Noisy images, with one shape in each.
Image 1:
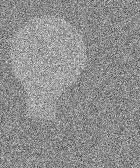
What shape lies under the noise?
light bulb
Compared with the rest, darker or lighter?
lighter
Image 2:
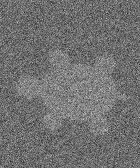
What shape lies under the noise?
turtle
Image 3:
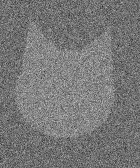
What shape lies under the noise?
cat's head
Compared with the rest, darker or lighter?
lighter
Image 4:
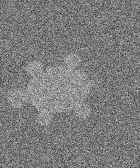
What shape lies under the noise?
turtle
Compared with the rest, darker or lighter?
lighter
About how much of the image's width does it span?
two thirds
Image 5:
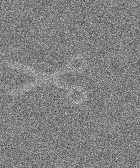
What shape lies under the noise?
pair of scissors
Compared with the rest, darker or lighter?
lighter
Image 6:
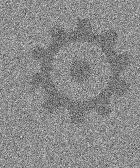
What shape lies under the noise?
gear
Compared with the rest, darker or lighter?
darker
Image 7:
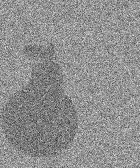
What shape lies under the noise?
pear
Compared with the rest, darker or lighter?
darker
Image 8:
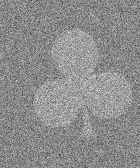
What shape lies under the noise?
club
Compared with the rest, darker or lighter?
lighter
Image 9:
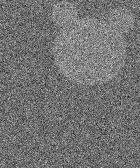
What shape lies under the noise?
bear's head
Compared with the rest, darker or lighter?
lighter
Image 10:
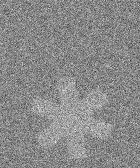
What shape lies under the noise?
asterisk
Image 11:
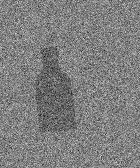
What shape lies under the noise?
bottle
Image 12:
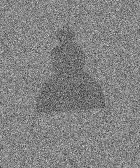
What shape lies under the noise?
chess pawn
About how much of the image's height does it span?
half
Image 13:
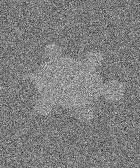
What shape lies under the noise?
turtle
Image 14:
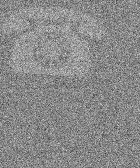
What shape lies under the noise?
telephone
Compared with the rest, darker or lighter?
lighter
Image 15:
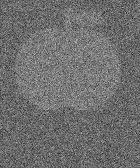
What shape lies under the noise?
apple
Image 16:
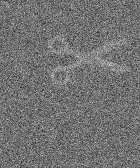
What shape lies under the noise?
pair of scissors
